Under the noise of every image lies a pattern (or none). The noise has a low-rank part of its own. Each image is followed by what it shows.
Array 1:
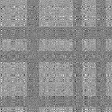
bands of rows crossing bands of columns
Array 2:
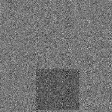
one block
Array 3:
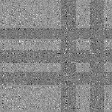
bands of rows crossing bands of columns
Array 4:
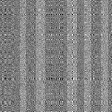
bands of columns
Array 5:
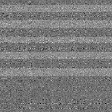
bands of rows
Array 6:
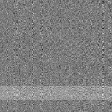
one band of rows
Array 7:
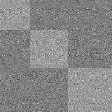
blocks along the diagonal
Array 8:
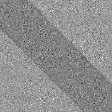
a diagonal band
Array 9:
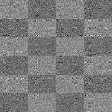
a checkerboard
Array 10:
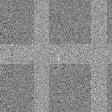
bands of rows crossing bands of columns
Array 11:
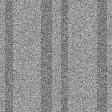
bands of columns
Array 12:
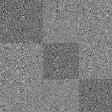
blocks along the diagonal
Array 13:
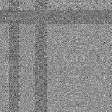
bands of rows crossing bands of columns
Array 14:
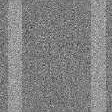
bands of columns
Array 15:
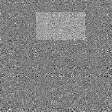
one block
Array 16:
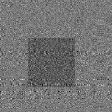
one block
